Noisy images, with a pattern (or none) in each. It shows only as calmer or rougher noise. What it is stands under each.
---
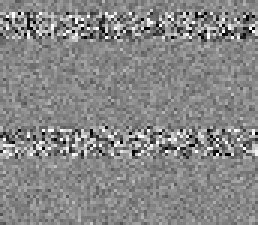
bands of rows
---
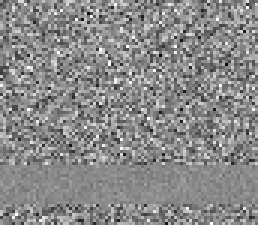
one band of rows
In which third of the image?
bottom
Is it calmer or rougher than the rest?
calmer
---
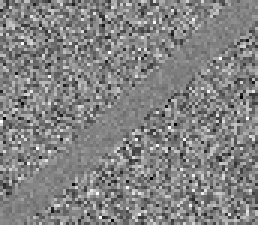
a diagonal band
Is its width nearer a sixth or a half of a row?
a sixth
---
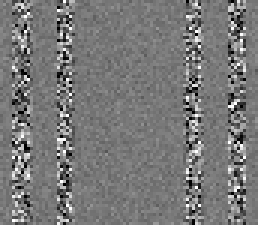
bands of columns
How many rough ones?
4
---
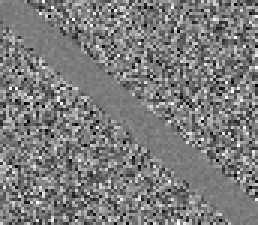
a diagonal band
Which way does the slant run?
top left to bottom right
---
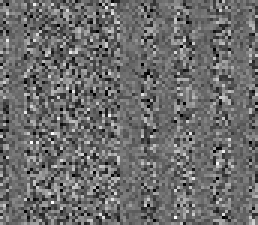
bands of columns
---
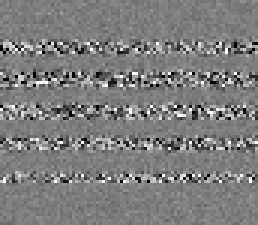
bands of rows
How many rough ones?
5
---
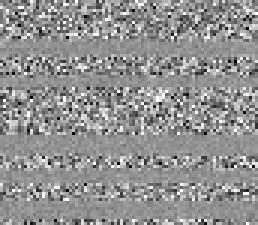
bands of rows
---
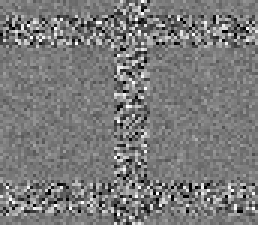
bands of rows crossing bands of columns
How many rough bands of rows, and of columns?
2 and 1
